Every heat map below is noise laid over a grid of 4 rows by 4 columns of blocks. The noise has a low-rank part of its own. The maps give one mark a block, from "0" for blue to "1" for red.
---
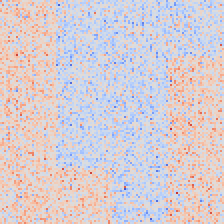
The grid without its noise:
1 0 0 0
1 0 0 1
1 0 0 1
1 1 0 1
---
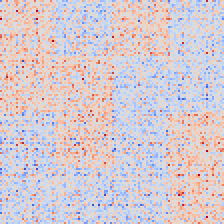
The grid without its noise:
1 0 1 0
1 1 0 0
0 1 0 1
0 0 0 1
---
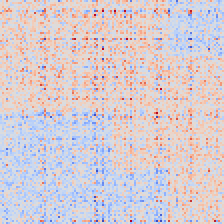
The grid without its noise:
1 1 1 0
1 1 1 1
0 0 1 1
0 0 0 1
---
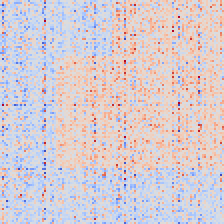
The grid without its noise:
0 0 1 1
0 1 1 1
0 1 1 1
0 0 0 0
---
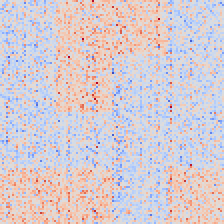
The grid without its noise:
0 1 1 0
0 1 0 0
0 0 0 0
1 1 0 1
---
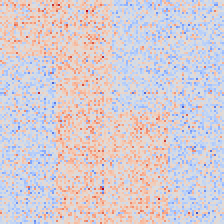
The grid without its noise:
1 1 0 0
0 1 0 0
0 1 1 0
0 1 1 0
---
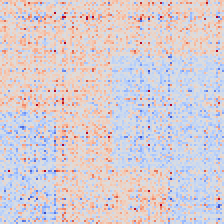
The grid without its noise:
1 1 1 1
1 1 0 0
0 1 0 0
0 1 1 0
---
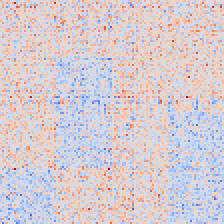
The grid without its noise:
1 1 1 1
1 0 1 1
1 0 1 0
0 1 1 0
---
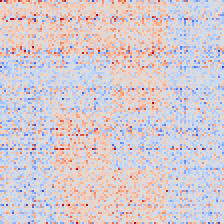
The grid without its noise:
1 1 1 0
0 0 1 0
0 1 0 0
0 1 1 0
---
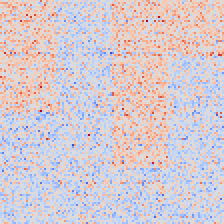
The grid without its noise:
1 0 1 1
1 0 1 0
0 0 1 0
0 0 0 0
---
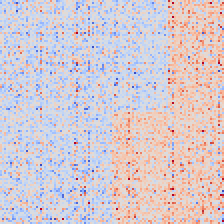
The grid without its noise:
0 0 0 1
0 0 0 1
0 0 1 1
0 0 1 1
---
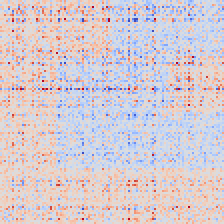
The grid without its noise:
1 1 0 0
1 0 0 1
1 0 0 0
1 1 1 1
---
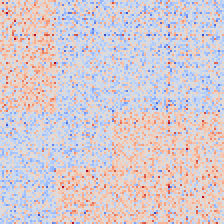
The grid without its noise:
1 0 0 0
1 0 0 0
0 0 1 1
0 1 1 1
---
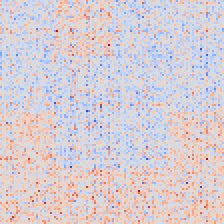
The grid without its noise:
0 1 0 0
0 0 0 0
1 0 0 1
1 1 1 1
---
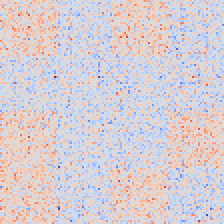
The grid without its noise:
1 0 1 0
0 0 0 0
1 0 0 1
1 0 1 0
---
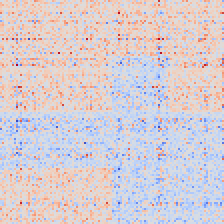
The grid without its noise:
1 1 1 1
1 1 0 1
0 0 0 0
1 1 0 0
